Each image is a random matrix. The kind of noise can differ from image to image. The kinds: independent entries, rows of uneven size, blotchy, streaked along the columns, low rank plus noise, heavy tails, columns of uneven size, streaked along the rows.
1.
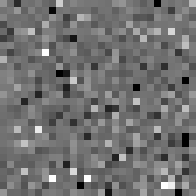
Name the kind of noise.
heavy tails
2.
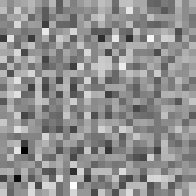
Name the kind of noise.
low rank plus noise
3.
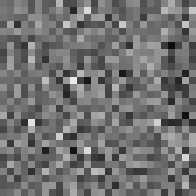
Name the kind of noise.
low rank plus noise
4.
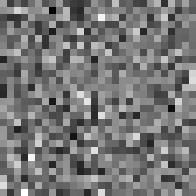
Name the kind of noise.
independent entries
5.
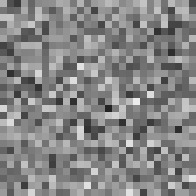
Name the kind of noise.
independent entries
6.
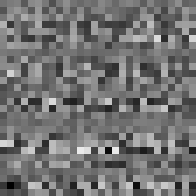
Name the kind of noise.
rows of uneven size
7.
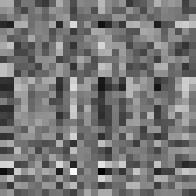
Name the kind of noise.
low rank plus noise
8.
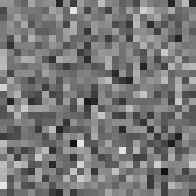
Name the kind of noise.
independent entries
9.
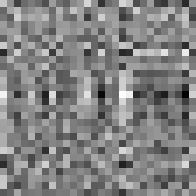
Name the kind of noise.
low rank plus noise
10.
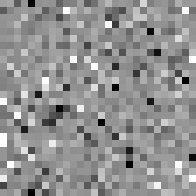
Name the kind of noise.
heavy tails
